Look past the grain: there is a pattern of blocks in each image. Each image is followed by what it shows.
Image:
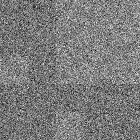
mirrored about the diagonal from the bottom left
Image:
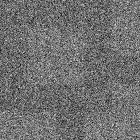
mirrored about the diagonal from the top left
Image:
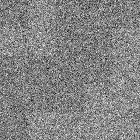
mirrored about the diagonal from the top left
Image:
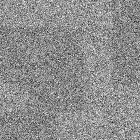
no symmetry
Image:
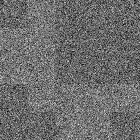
mirrored about the diagonal from the bottom left
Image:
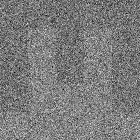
left and right mirror each other
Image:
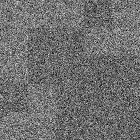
mirrored about the diagonal from the top left
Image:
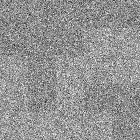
no symmetry
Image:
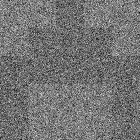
left and right mirror each other
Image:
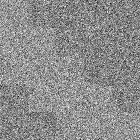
mirrored about the diagonal from the bottom left
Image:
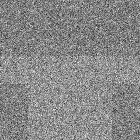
left and right mirror each other
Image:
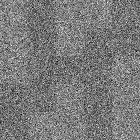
the same after a half turn
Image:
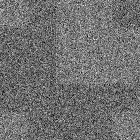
mirrored about the diagonal from the bottom left
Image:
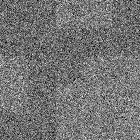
mirrored about the diagonal from the top left
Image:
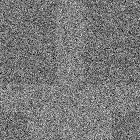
left and right mirror each other
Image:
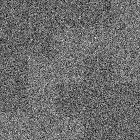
mirrored about the diagonal from the top left
